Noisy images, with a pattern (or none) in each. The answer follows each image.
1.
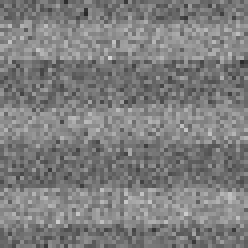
horizontal stripes
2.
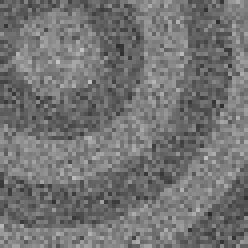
rings round one point
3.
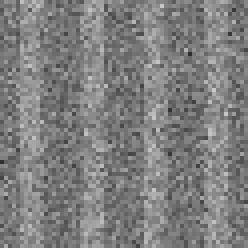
vertical stripes
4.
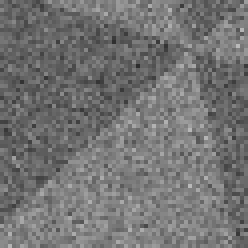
spokes from one point
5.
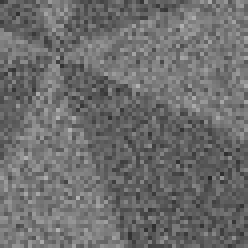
spokes from one point
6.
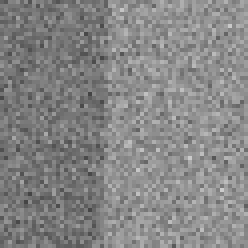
a sharp edge
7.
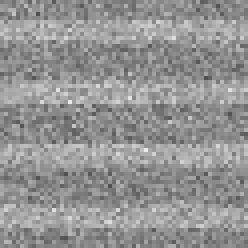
horizontal stripes
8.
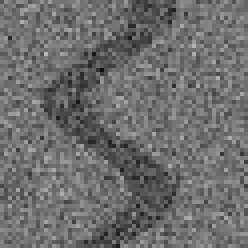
a wavy band
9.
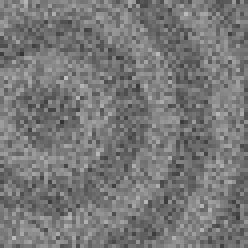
rings round one point
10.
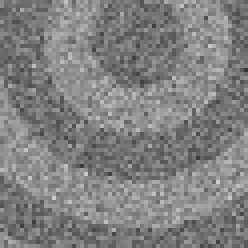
rings round one point
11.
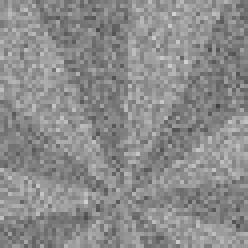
spokes from one point
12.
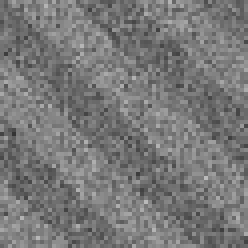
diagonal stripes
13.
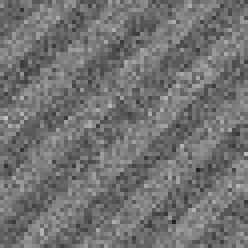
diagonal stripes
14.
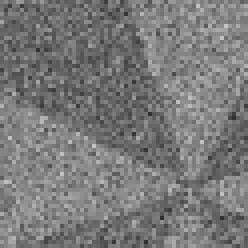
spokes from one point
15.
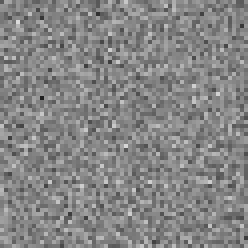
only noise
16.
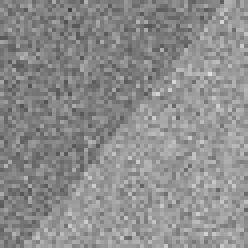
a sharp edge
